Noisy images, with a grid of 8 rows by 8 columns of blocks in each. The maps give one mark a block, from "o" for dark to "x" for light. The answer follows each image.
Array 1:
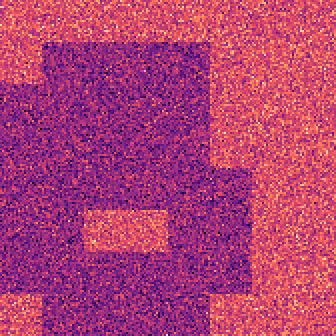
xxxxxxxx
xooooxxx
oooooxxx
oooooxxx
ooooooxx
ooxxooxx
ooooooxx
xooooxxx
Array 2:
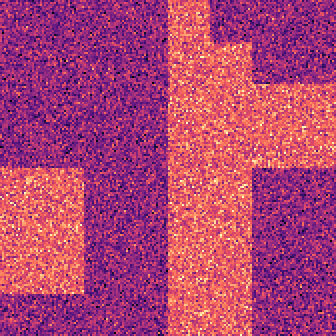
ooooxooo
ooooxxoo
ooooxxxx
ooooxxxx
xxooxxoo
xxooxxoo
xxooxxoo
ooooxxoo
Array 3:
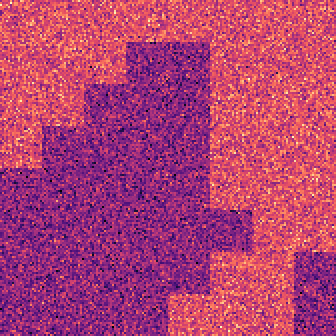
xxxxxxxx
xxxooxxx
xxoooxxx
xooooxxx
oooooxxx
ooooooxx
oooooxxo
ooooxxxo
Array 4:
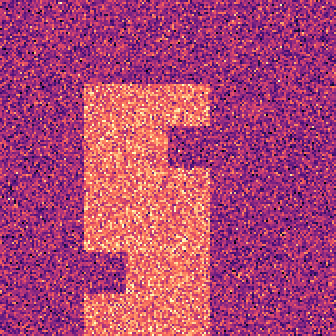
oooooooo
oooooooo
ooxxxooo
ooxxoooo
ooxxxooo
ooxxxooo
oooxxooo
ooxxxooo
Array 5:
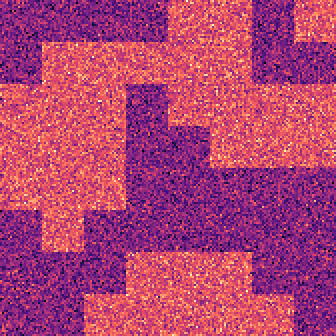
ooooxxox
oxxxxxoo
xxxoxxxx
xxxooxxx
xxxooooo
oxoooooo
oooxxxoo
ooxxxxxo
